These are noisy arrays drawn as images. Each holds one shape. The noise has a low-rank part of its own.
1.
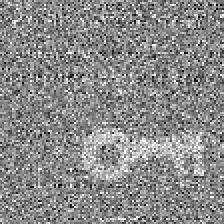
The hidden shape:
key
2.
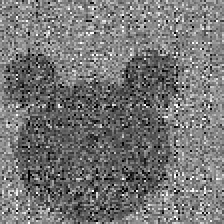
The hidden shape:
bear's head
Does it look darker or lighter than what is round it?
darker
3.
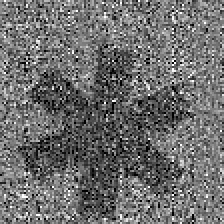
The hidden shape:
asterisk
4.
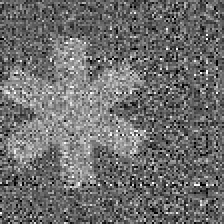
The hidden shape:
asterisk
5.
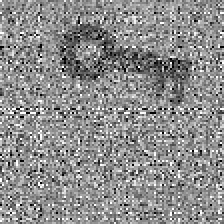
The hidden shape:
key
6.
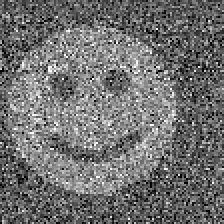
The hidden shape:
smiling face
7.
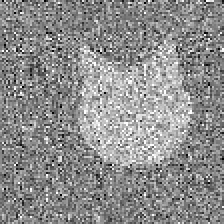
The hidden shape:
cat's head
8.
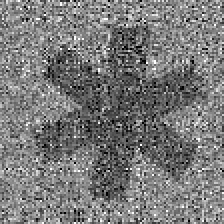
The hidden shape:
asterisk
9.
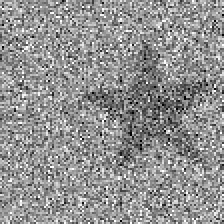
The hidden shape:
star
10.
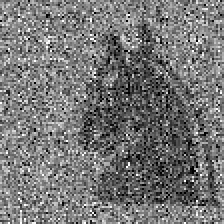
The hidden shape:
chess knight
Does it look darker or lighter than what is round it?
darker
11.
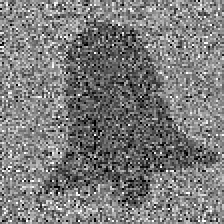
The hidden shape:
bell
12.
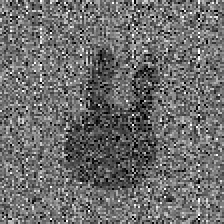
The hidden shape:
rabbit's head
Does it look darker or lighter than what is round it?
darker
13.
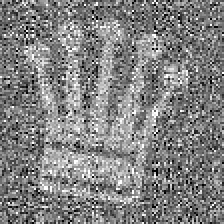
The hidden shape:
chess queen
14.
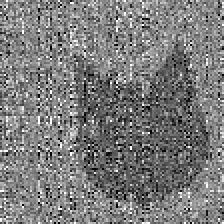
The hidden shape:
cat's head
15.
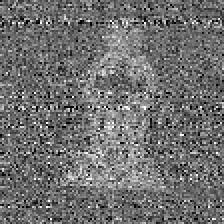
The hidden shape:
chess bishop
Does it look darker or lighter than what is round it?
lighter
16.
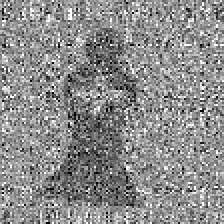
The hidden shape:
chess bishop
